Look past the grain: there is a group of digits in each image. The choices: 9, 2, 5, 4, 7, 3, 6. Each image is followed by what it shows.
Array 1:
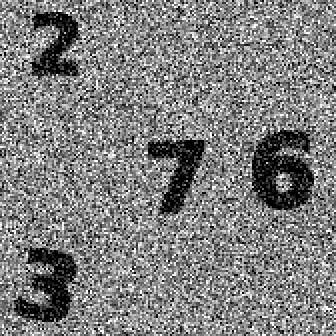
top left: 2; centre: 7; middle right: 6; bottom left: 3
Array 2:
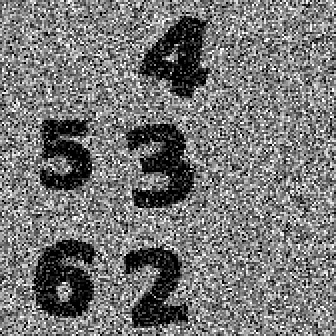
top middle: 4; middle left: 5; centre: 3; bottom left: 6; bottom middle: 2
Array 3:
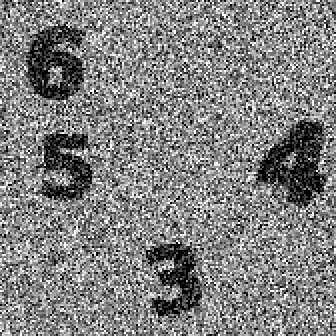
top left: 6; middle left: 5; middle right: 4; bottom middle: 3
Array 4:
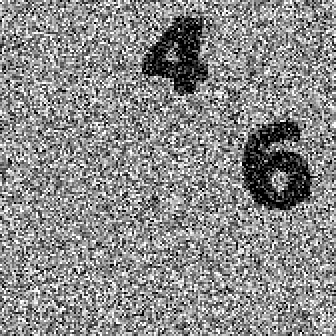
top middle: 4; middle right: 6
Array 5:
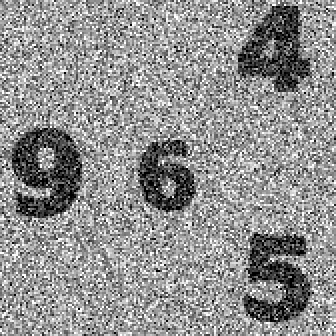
top right: 4; middle left: 9; centre: 6; bottom right: 5
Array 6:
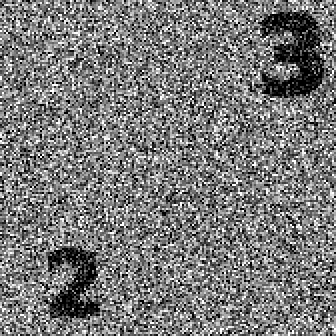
top right: 3; bottom left: 2
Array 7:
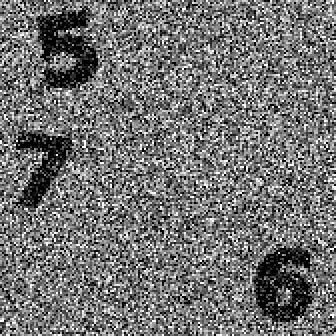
top left: 5; middle left: 7; bottom right: 6
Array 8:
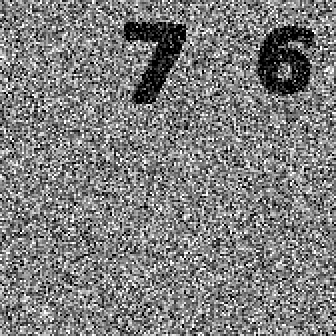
top middle: 7; top right: 6
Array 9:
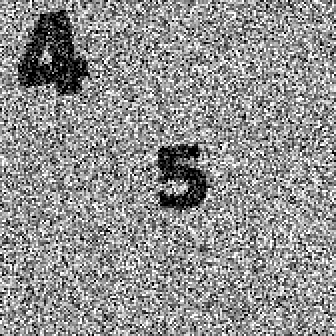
top left: 4; centre: 5
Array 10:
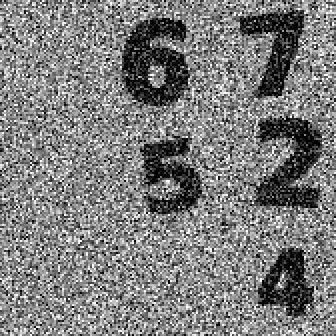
top middle: 6; top right: 7; centre: 5; middle right: 2; bottom right: 4
